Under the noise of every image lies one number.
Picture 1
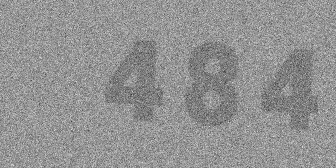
484
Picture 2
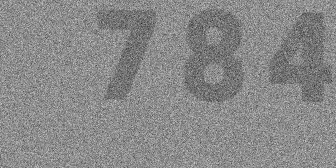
784
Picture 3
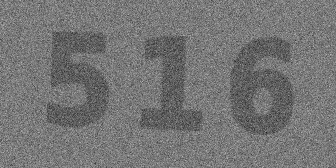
516
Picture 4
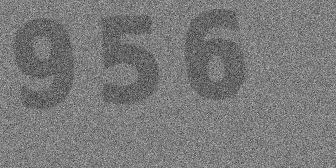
956
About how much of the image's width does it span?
two thirds
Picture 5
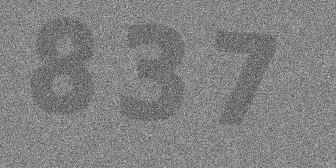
837
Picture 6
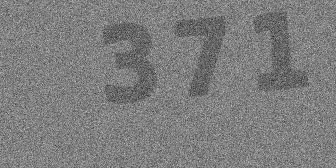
371
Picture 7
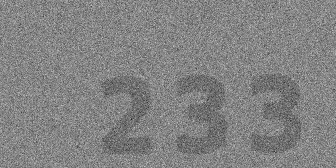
233
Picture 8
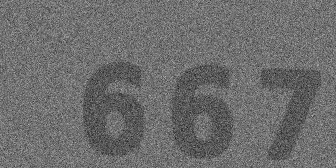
667
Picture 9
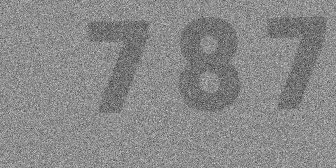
787
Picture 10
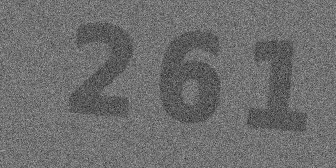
261
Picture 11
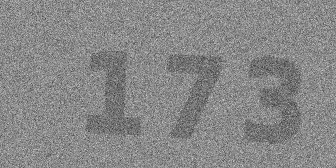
173
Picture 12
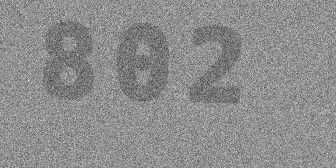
802
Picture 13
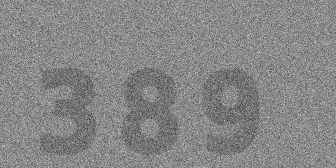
389
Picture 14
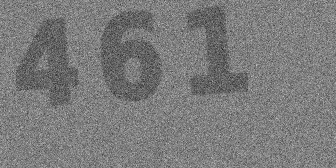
461
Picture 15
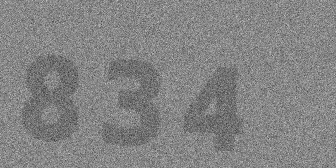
834
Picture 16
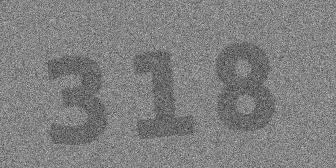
318
